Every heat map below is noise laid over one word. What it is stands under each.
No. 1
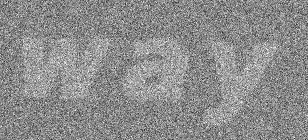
way
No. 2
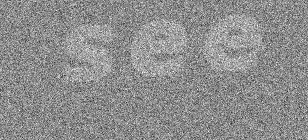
see
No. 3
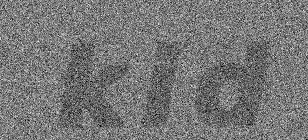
kid
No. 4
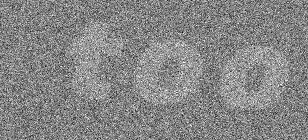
too
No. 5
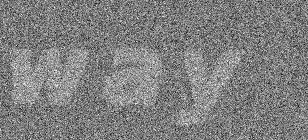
way
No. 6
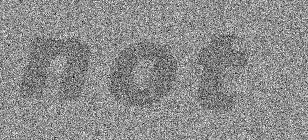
not
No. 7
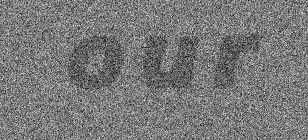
our
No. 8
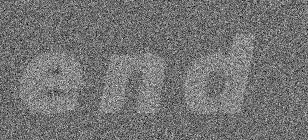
end
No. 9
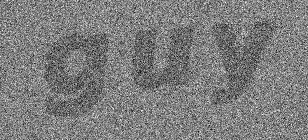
guy
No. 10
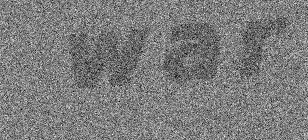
war
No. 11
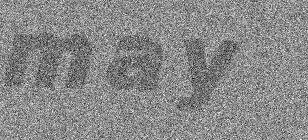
may
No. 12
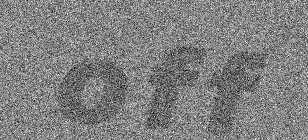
off
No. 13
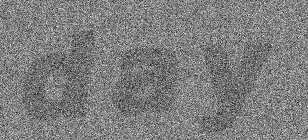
day
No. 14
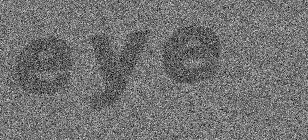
eye
